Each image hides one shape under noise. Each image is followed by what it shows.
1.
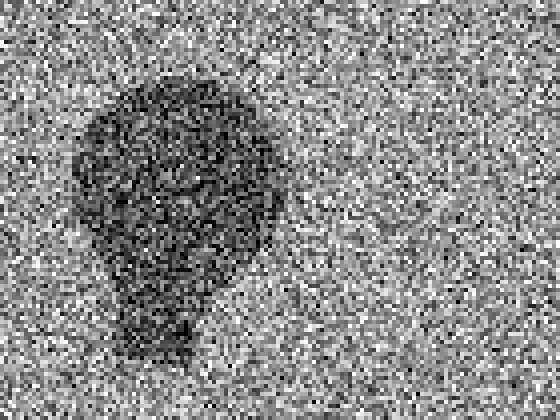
light bulb
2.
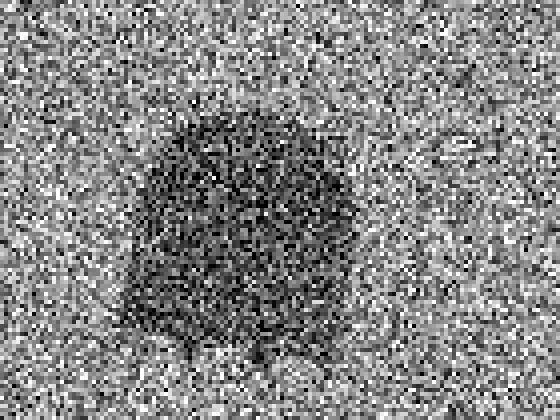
ghost
